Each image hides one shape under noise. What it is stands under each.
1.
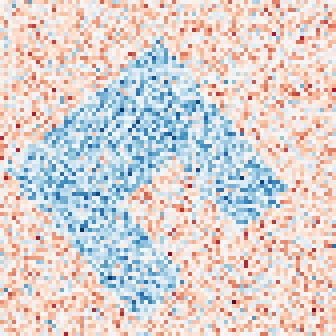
square with a notch
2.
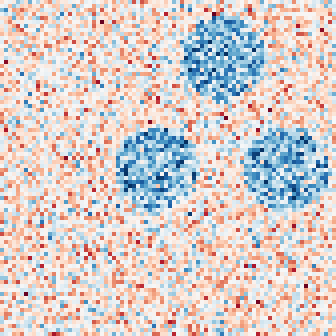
three dots
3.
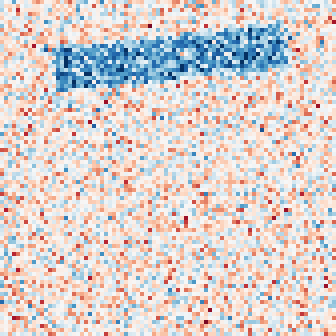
bar
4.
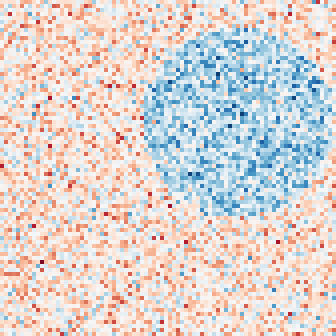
disc
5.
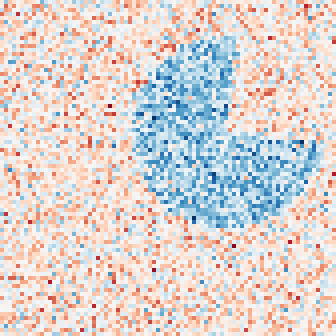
disc with a wedge cut out
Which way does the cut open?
up and right
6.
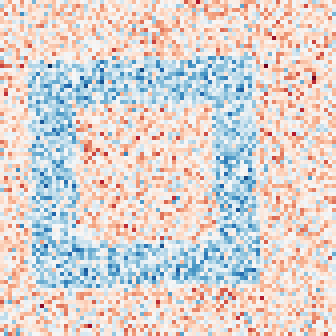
square frame
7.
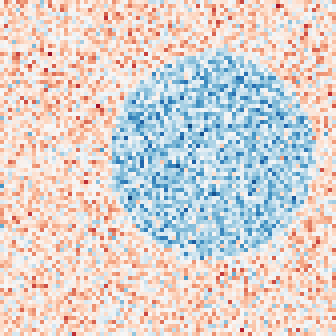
disc
